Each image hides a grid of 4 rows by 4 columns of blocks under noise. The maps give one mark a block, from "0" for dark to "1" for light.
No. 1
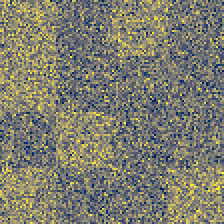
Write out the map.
1 0 1 0
1 0 0 0
0 1 0 0
1 0 0 1
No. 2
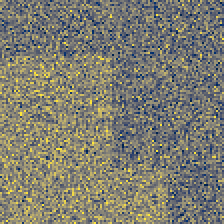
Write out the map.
0 0 0 0
1 1 0 0
1 1 0 0
1 1 1 0
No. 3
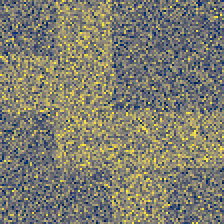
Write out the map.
0 1 0 0
1 1 0 0
0 1 1 1
0 0 1 0
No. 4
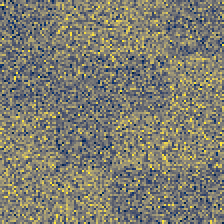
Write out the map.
0 1 1 0
0 0 0 1
1 0 1 1
1 1 0 0
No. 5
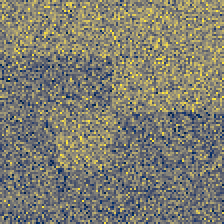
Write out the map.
1 1 1 1
0 0 1 1
0 1 0 0
0 0 0 0
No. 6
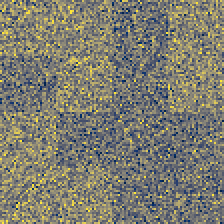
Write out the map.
1 1 0 1
0 1 0 1
1 0 0 0
1 1 0 0
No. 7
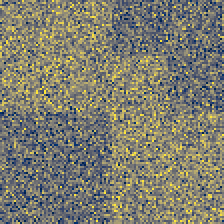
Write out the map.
1 1 0 0
1 1 1 0
0 0 1 1
0 0 1 1
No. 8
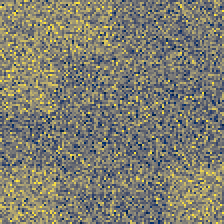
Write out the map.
1 1 0 0
1 0 0 0
0 0 0 0
1 0 0 1
